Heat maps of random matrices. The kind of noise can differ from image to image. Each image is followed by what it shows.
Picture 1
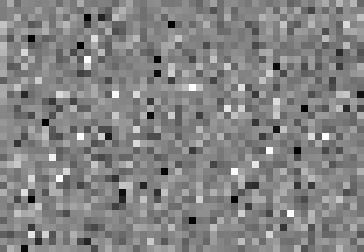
heavy tails
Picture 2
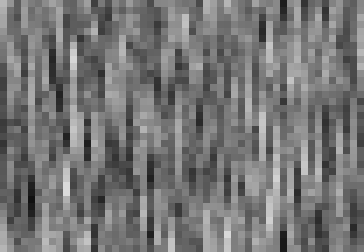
streaked along the columns
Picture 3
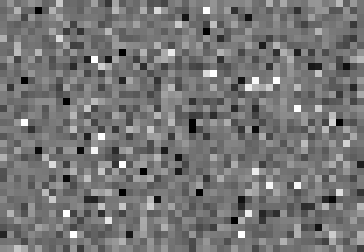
heavy tails
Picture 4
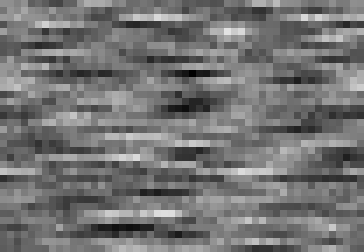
streaked along the rows
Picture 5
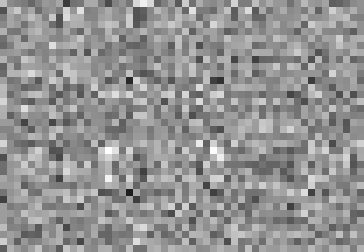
low rank plus noise
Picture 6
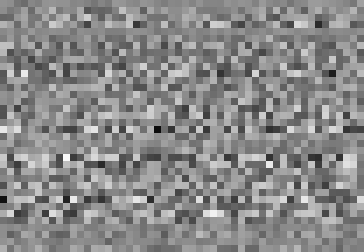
rows of uneven size
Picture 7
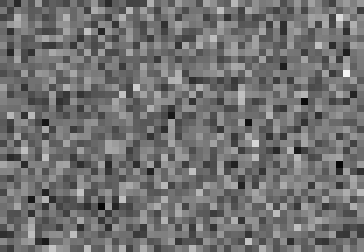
independent entries
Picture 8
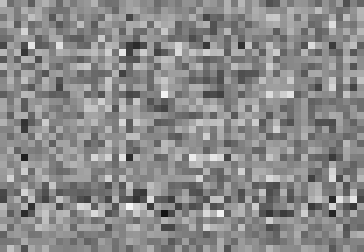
low rank plus noise
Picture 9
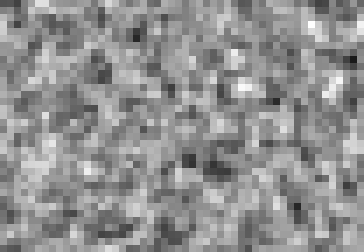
blotchy
